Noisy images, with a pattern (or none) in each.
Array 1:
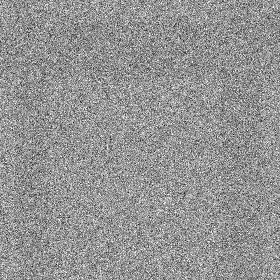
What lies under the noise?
bands of rows crossing bands of columns
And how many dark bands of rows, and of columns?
1 and 2
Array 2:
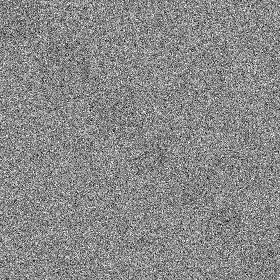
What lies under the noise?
blocks along the diagonal
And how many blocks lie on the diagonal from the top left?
7
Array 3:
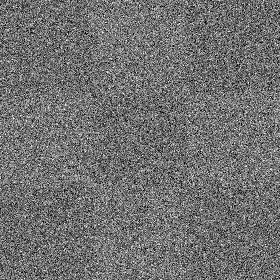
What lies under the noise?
a checkerboard
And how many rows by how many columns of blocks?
3 by 3
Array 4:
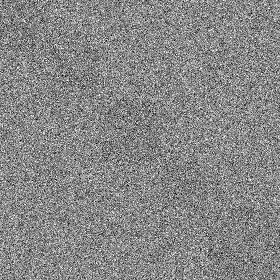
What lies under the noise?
blocks along the diagonal
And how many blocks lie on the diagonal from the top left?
5
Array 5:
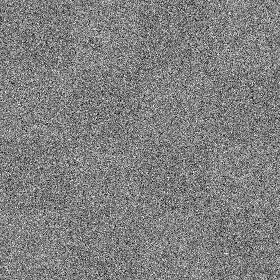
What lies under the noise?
a checkerboard
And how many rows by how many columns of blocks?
4 by 4
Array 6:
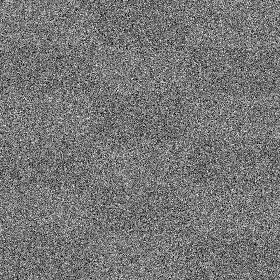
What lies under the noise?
a checkerboard
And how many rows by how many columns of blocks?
6 by 3
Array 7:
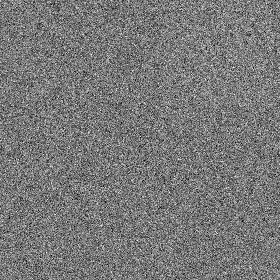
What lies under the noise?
one block
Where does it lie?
top right
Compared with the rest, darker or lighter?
lighter
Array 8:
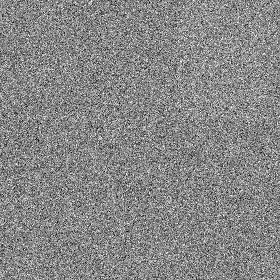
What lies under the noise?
one block
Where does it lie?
top right
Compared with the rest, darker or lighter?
lighter
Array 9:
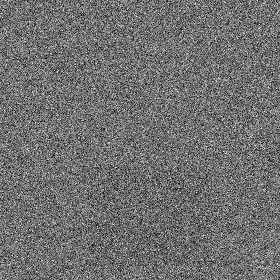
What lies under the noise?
one block
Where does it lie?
bottom middle
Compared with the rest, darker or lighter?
darker
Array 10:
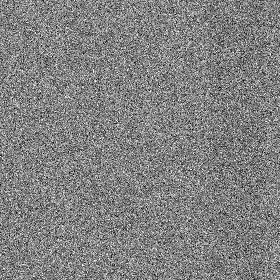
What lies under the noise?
one band of columns
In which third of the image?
right
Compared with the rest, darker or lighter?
darker
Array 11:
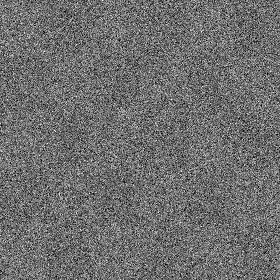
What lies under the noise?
a checkerboard
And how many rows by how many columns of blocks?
5 by 6
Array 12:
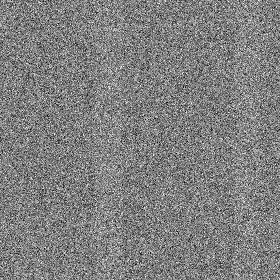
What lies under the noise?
bands of columns
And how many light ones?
2
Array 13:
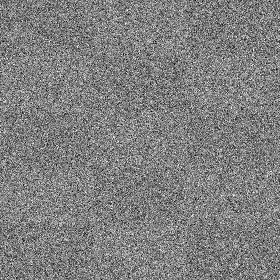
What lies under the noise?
a checkerboard
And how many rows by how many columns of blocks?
5 by 3
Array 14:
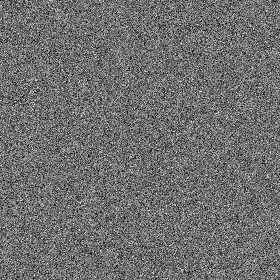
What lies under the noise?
only noise
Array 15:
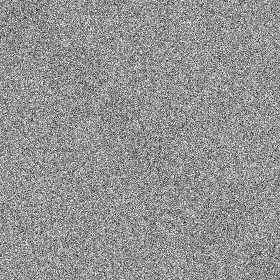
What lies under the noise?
blocks along the diagonal
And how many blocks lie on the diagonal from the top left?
7
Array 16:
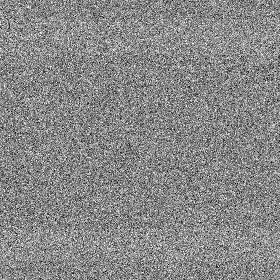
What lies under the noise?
bands of rows
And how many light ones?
2
